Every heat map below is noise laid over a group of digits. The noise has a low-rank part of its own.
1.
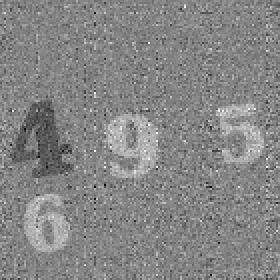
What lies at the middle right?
5
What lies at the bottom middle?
nothing
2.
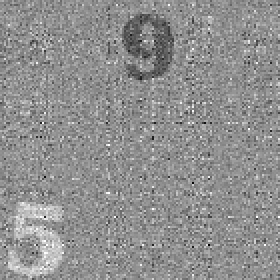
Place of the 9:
top middle
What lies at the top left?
nothing
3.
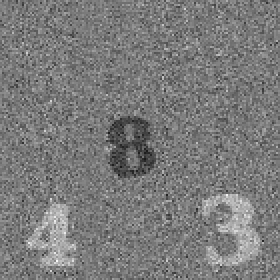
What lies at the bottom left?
4
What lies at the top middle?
nothing
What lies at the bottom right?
3
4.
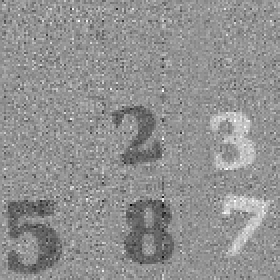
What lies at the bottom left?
5
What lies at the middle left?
nothing
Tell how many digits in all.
5
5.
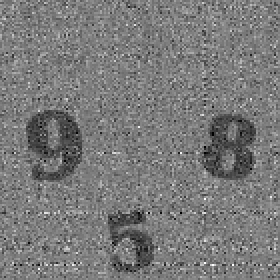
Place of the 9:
middle left
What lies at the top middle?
nothing
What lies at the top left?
nothing
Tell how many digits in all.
3
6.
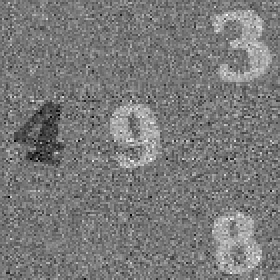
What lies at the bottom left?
nothing
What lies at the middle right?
nothing
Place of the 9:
centre
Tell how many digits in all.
4
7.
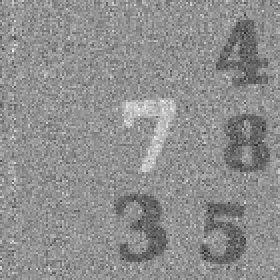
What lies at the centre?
7
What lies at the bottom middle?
3
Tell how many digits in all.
5
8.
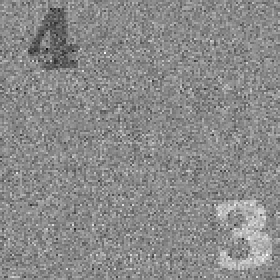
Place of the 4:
top left
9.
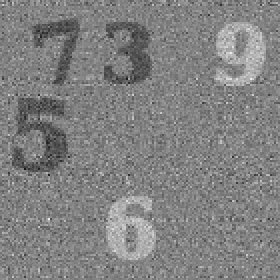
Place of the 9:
top right
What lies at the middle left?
5
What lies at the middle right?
nothing
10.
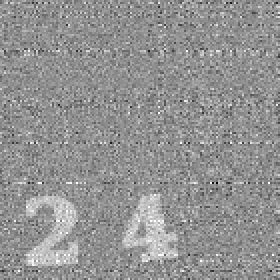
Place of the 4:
bottom middle
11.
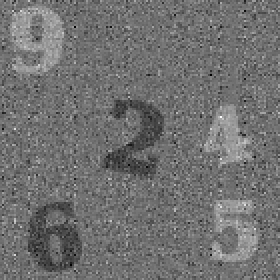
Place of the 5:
bottom right
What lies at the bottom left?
6
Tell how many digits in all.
5
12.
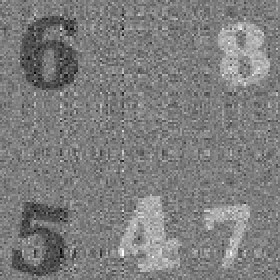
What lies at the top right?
8
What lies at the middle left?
nothing
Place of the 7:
bottom right
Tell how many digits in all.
5
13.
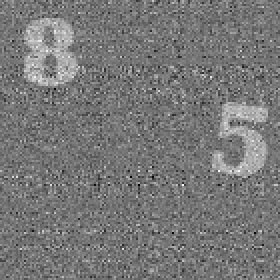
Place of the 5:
middle right
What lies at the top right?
nothing
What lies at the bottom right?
nothing
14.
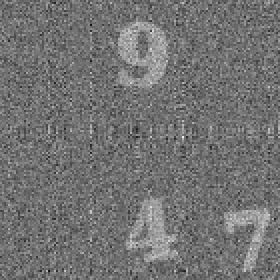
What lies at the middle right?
nothing
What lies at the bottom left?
nothing
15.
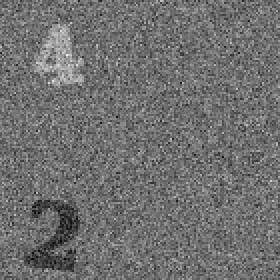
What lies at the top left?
4
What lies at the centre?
nothing
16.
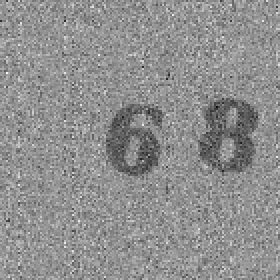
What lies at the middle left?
nothing
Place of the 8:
middle right
